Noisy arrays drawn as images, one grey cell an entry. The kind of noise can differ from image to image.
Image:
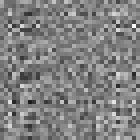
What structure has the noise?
low rank plus noise
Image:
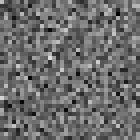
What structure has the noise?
independent entries
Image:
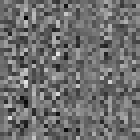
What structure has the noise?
columns of uneven size
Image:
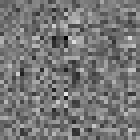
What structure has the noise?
low rank plus noise
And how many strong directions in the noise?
two
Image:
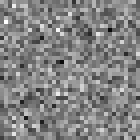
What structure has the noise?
independent entries
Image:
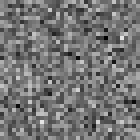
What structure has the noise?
independent entries
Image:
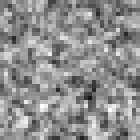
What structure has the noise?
blotchy
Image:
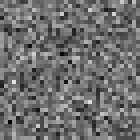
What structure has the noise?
independent entries
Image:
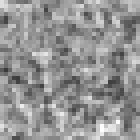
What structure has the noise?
blotchy
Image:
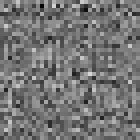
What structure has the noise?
low rank plus noise
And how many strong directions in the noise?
five to eight
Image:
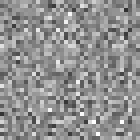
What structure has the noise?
low rank plus noise
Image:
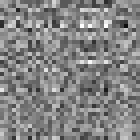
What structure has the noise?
low rank plus noise
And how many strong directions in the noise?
one
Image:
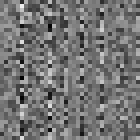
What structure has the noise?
columns of uneven size
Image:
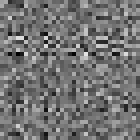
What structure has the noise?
low rank plus noise
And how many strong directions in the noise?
two
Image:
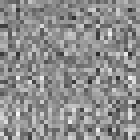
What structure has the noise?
low rank plus noise
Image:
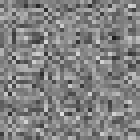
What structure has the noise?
low rank plus noise
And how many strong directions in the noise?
two
